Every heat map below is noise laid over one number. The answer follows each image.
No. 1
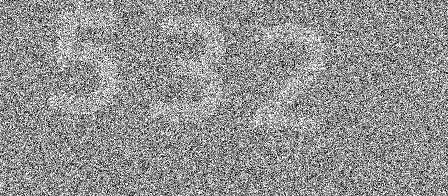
532
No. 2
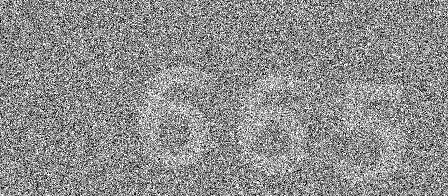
665
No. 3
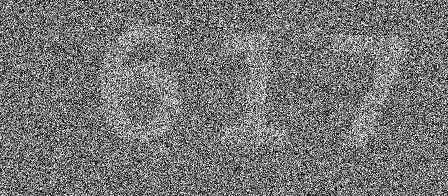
617
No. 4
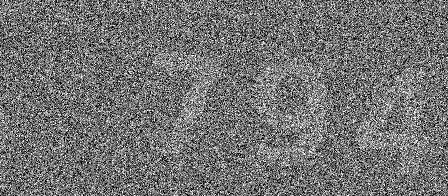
794
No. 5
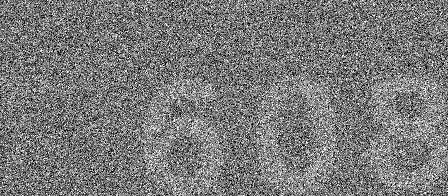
608
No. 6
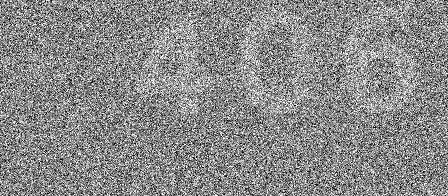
406
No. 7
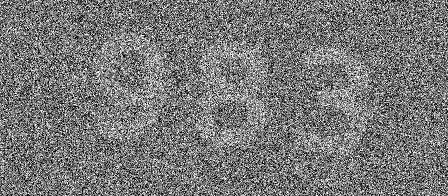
983
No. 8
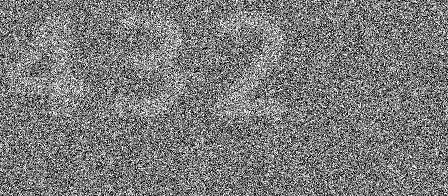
432
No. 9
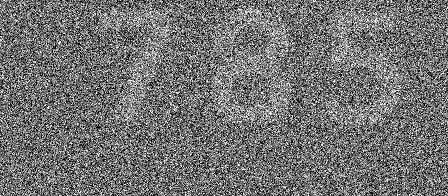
785
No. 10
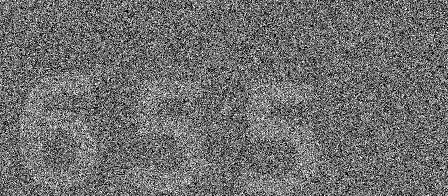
655
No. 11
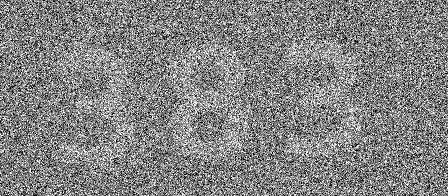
383
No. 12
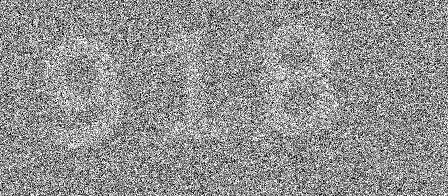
918
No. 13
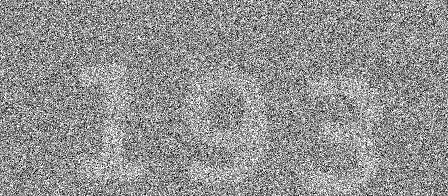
193
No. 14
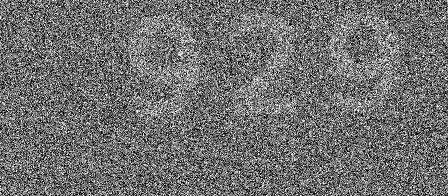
929
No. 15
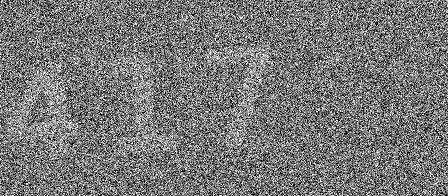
417
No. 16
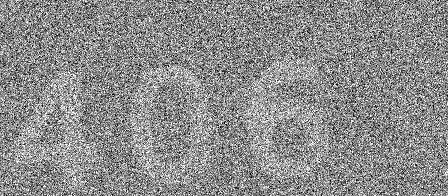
406
